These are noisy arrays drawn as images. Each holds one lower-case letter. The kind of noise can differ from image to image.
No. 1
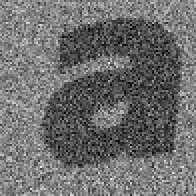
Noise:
low rank plus noise
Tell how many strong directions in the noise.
two
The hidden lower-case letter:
a
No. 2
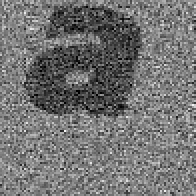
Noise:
low rank plus noise
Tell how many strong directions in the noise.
three or four
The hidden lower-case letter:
a
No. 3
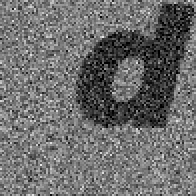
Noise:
low rank plus noise
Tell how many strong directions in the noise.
two
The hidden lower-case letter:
d
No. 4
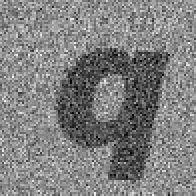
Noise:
low rank plus noise
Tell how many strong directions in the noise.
three or four
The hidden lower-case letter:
q
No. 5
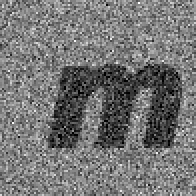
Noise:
independent entries
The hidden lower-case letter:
m
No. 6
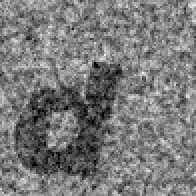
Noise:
blotchy
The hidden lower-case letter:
d
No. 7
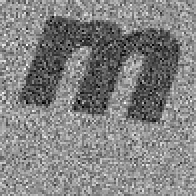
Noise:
low rank plus noise
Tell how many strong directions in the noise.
one
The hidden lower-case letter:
m
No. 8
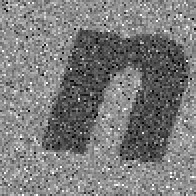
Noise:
heavy tails
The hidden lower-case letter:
n
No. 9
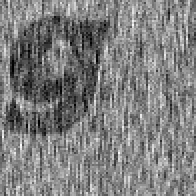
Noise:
streaked along the columns
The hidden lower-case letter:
g
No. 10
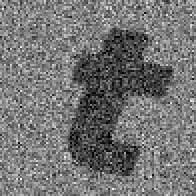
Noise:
low rank plus noise
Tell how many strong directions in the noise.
three or four
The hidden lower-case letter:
t
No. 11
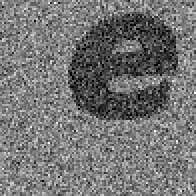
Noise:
independent entries
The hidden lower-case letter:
e
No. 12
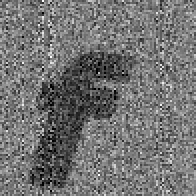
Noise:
columns of uneven size
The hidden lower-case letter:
f
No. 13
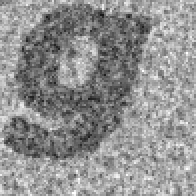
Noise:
blotchy
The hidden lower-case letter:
g
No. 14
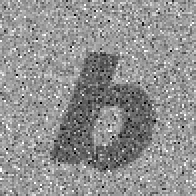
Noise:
heavy tails
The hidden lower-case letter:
b
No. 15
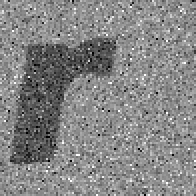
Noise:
heavy tails
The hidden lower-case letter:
r
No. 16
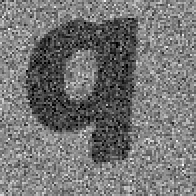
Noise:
independent entries
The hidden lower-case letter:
q
